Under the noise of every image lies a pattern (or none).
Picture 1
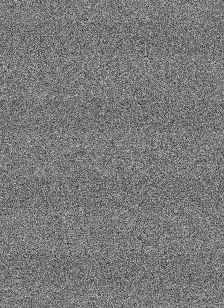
horizontal stripes
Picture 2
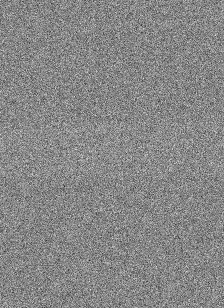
one horizontal stripe
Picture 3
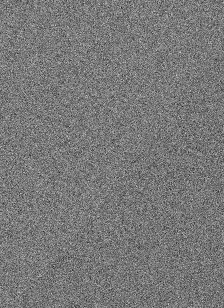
a sharp edge
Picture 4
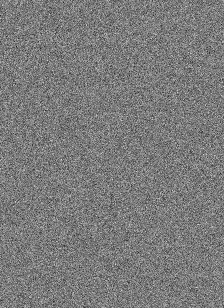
only noise
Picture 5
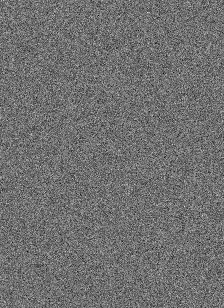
only noise
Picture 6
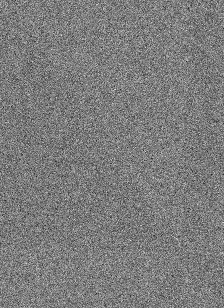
spokes from one point
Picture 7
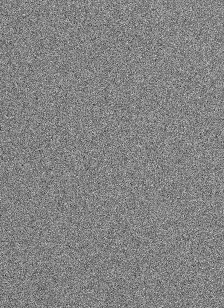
a smooth slope
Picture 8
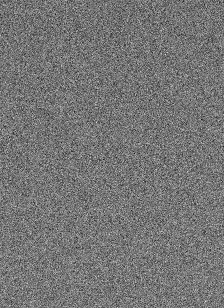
a smooth slope
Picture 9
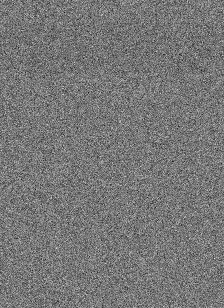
one horizontal stripe
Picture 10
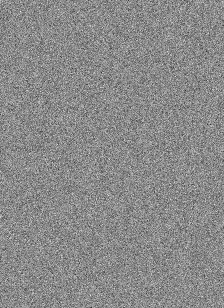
only noise
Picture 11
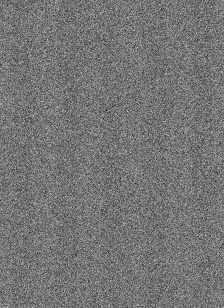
vertical stripes
